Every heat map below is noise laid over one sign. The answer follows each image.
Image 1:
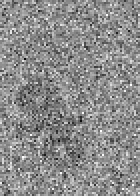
percent sign
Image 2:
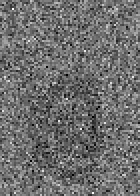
at sign
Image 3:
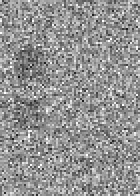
colon
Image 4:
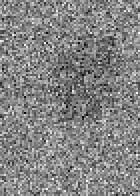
hash sign
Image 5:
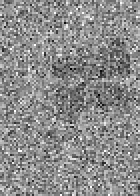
not-equal sign
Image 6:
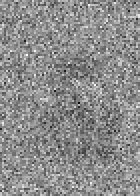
ampersand
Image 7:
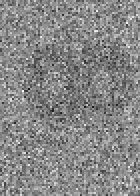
infinity sign
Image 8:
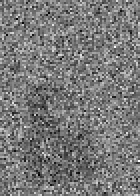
ampersand
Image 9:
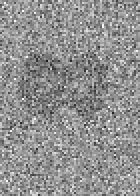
infinity sign
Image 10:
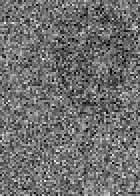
at sign
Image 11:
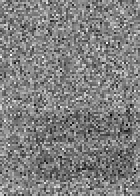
equals sign
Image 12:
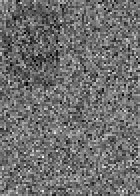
at sign
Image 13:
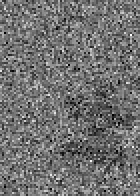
plus-minus sign
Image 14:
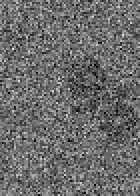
percent sign
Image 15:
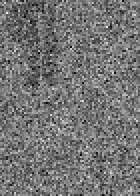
pilcrow
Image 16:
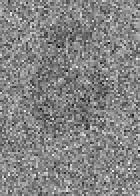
ampersand
